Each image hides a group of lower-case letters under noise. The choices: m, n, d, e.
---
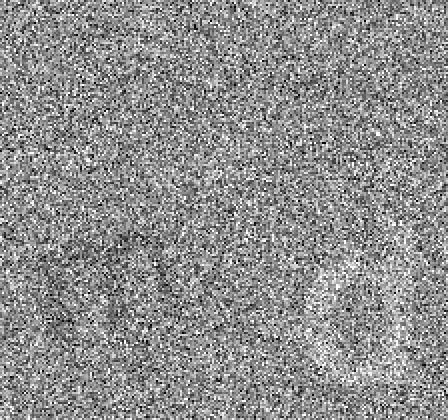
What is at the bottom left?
m
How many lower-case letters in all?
2
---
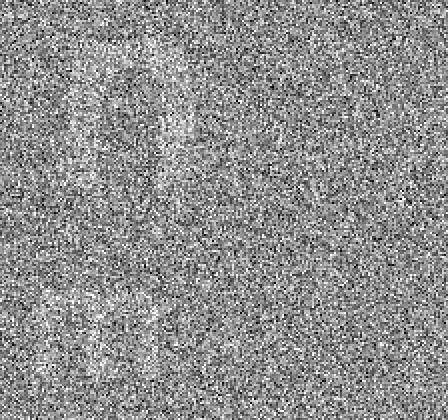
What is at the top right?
nothing
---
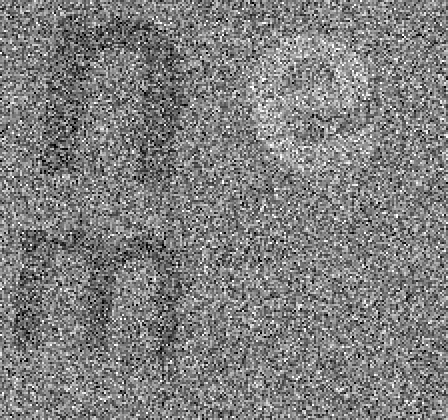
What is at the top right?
e
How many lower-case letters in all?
3
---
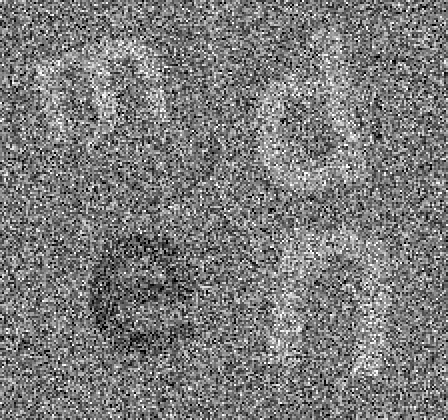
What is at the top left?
m
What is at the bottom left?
e
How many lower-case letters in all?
4
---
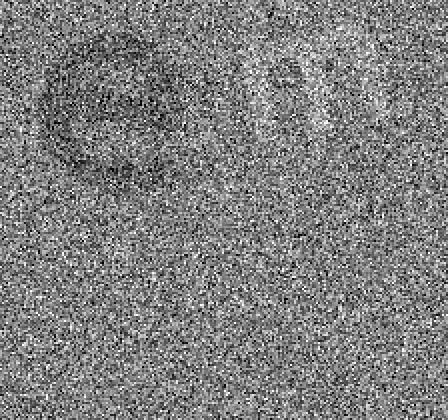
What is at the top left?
e
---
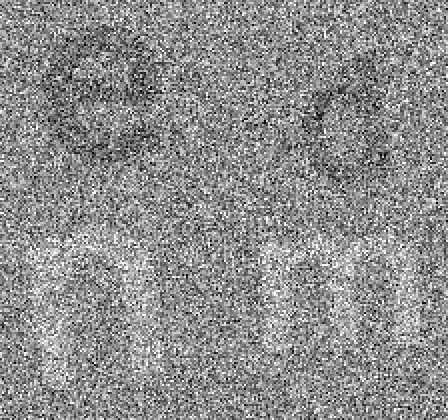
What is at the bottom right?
m
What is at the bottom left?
n
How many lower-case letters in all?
4
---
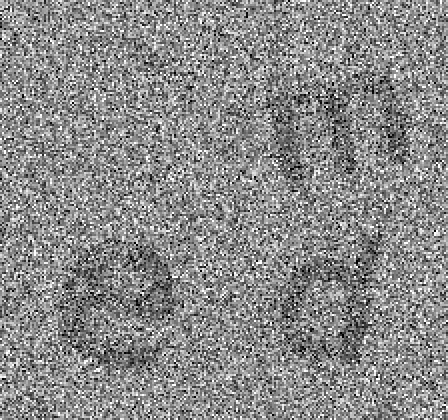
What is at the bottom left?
e
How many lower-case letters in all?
3
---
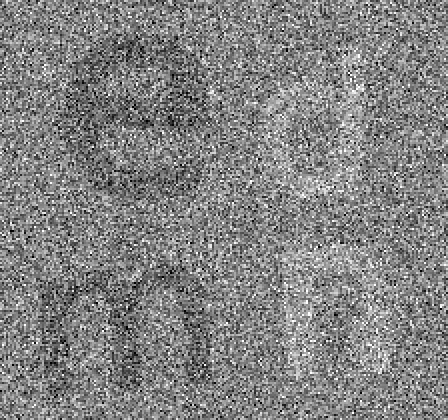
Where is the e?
top left
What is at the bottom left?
m
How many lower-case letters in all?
4
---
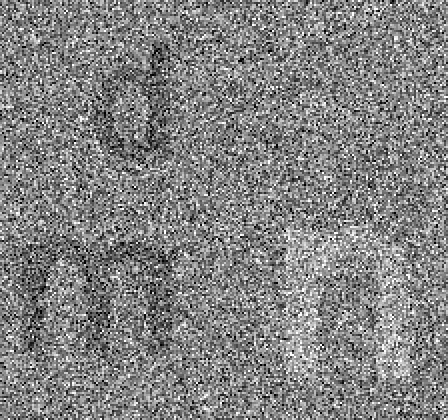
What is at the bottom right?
n
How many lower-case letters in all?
3
